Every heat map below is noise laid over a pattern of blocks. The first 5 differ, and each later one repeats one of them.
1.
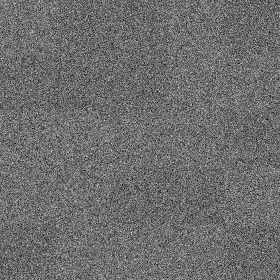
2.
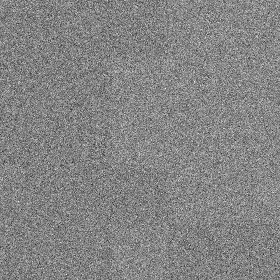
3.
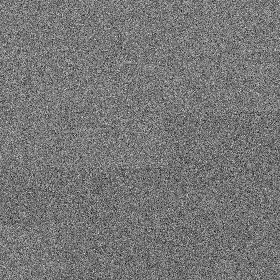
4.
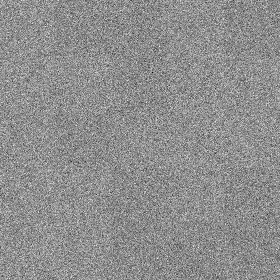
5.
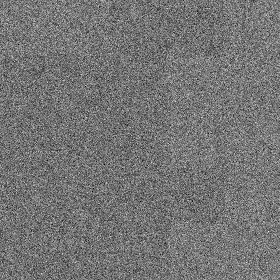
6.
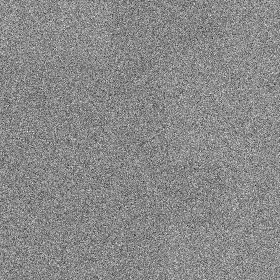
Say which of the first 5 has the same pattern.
5
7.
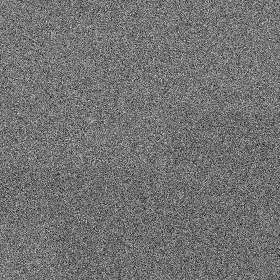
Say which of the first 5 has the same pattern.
3
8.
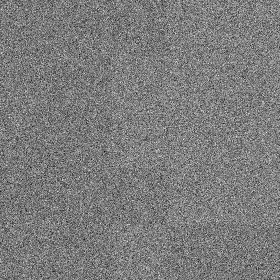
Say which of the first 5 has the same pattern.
2
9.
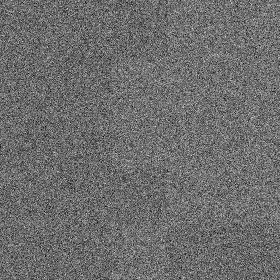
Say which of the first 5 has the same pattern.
2
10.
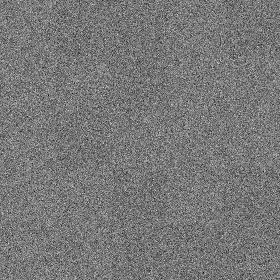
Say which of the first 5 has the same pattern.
4
